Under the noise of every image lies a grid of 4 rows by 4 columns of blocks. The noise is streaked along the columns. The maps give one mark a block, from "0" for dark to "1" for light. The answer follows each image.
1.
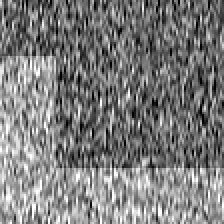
0 0 0 0
1 0 0 0
1 0 0 0
1 1 1 1
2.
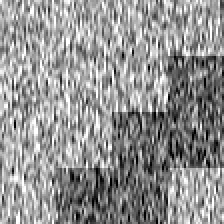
1 1 1 1
1 1 1 0
1 1 0 0
1 0 0 1
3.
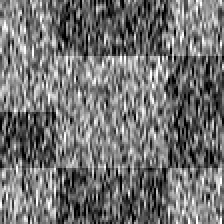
1 0 0 1
1 1 1 0
0 1 1 0
1 0 0 1
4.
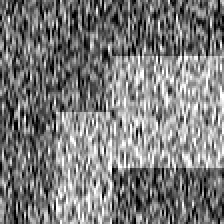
0 0 0 0
0 0 1 1
0 1 1 1
0 1 0 0
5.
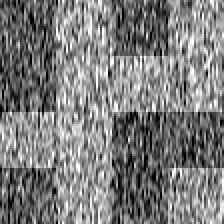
0 1 0 1
0 1 1 1
1 1 0 0
0 1 0 1
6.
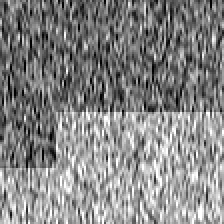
0 0 0 0
0 0 0 0
0 1 1 1
1 1 1 1
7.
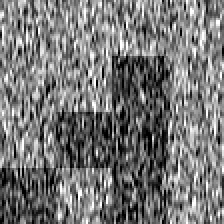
1 1 1 1
1 1 0 1
1 0 0 1
0 1 0 1
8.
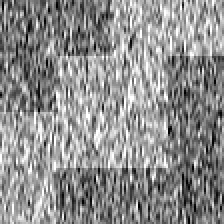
0 0 1 1
0 1 1 0
1 1 1 0
1 0 0 0
